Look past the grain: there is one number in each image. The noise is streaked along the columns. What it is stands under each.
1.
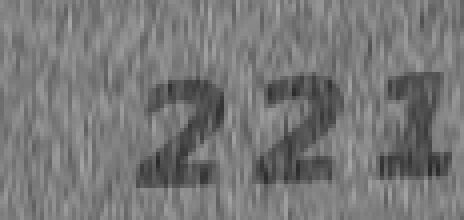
221
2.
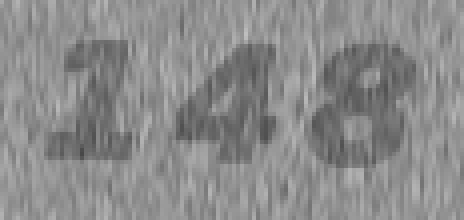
148
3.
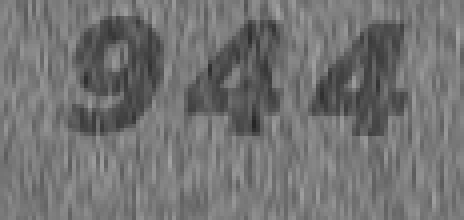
944
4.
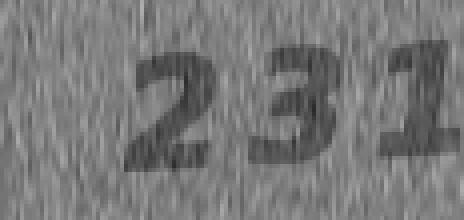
231
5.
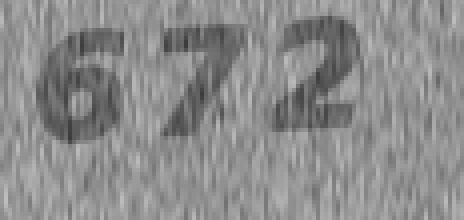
672
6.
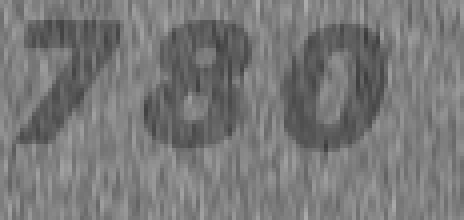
780
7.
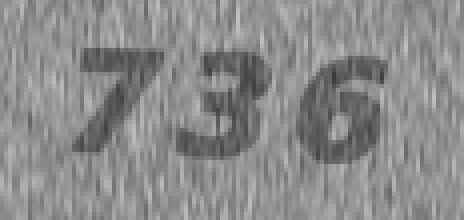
736
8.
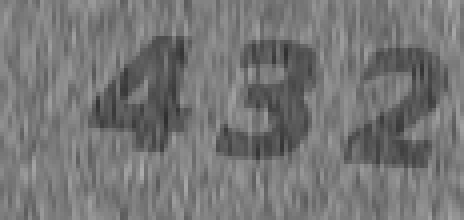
432
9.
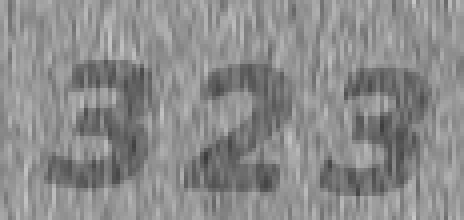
323
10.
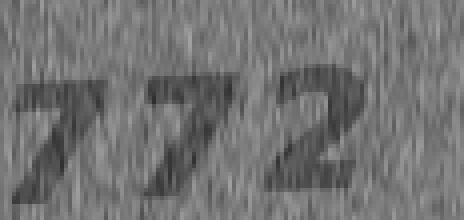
772
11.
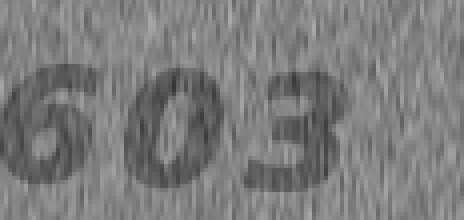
603
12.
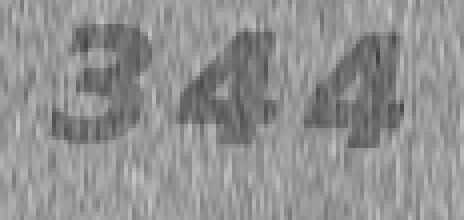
344
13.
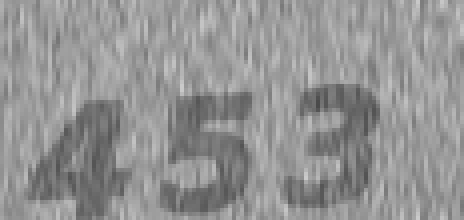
453
